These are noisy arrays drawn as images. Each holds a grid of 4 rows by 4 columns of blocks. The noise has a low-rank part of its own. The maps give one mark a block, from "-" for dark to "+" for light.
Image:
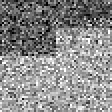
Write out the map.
----
--++
++++
++++
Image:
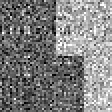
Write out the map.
--++
--++
---+
---+
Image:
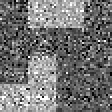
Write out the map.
-++-
----
-+--
++--
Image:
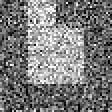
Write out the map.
-+--
-++-
-++-
----
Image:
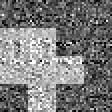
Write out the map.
----
++--
+++-
-+--
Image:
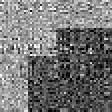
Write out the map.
++++
++--
+---
+---
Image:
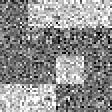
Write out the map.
-+++
----
--+-
++--
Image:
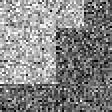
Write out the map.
+++-
++--
++--
----
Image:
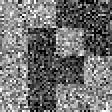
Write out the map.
++--
+-+-
+--+
+-++
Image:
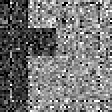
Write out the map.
-+++
--++
-+++
-+++
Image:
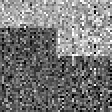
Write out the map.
++++
--++
----
----
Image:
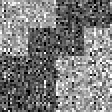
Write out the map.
++--
+--+
--++
--++
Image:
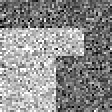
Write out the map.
----
+++-
++--
++--
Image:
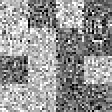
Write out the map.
+-+-
++--
-+-+
++--
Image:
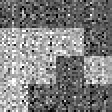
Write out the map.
----
+++-
++-+
+---
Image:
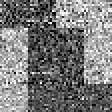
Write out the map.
--++
+--+
+--+
+---
